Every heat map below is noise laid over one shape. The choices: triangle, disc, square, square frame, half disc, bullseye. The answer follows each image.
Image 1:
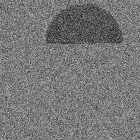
half disc
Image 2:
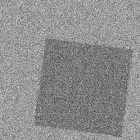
square
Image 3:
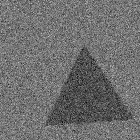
triangle
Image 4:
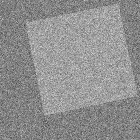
square
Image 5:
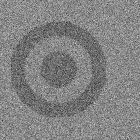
bullseye
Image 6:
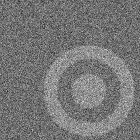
bullseye
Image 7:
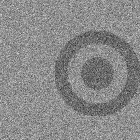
bullseye
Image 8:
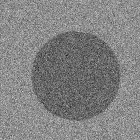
disc
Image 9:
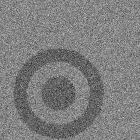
bullseye
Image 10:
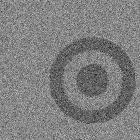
bullseye
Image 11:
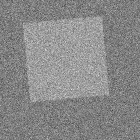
square
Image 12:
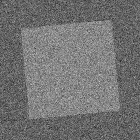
square
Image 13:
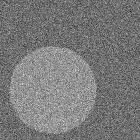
disc
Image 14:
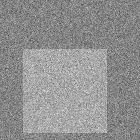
square
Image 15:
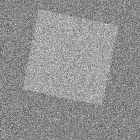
square
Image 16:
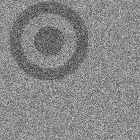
bullseye
